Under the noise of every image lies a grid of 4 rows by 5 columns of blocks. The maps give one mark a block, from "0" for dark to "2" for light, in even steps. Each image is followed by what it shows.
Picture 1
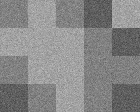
1 2 1 0 2
2 2 2 1 0
1 2 2 1 1
0 1 2 1 0
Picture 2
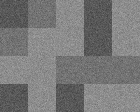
0 1 2 0 2
1 2 2 0 2
2 2 1 1 1
0 2 0 2 2
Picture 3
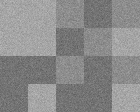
2 2 1 0 1
2 2 0 1 2
0 0 1 0 1
0 2 0 0 2
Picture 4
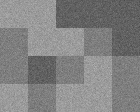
2 2 0 0 0
1 2 2 1 0
1 0 1 2 1
2 1 2 2 1
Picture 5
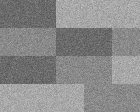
0 0 2 2 2
1 1 0 0 1
0 0 1 1 2
2 2 2 1 1
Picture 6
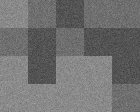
2 1 0 1 1
1 0 1 0 0
2 0 2 2 0
2 2 2 2 1
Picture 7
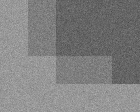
2 1 0 0 0
2 1 0 0 0
2 2 1 1 0
2 2 2 2 2
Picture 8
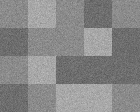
1 2 1 0 1
0 1 1 2 0
1 2 0 0 0
0 1 2 2 1
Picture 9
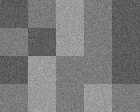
0 1 2 1 0
1 0 2 1 0
0 2 1 1 0
1 2 1 2 1
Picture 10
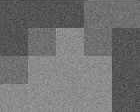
0 0 0 1 1
0 1 2 1 0
1 2 2 2 0
2 2 2 2 0
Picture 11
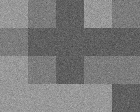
2 1 0 2 1
1 0 0 0 0
2 1 0 1 1
2 2 2 2 0
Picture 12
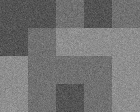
0 0 1 0 1
0 1 2 2 2
2 1 1 1 2
2 1 0 1 2
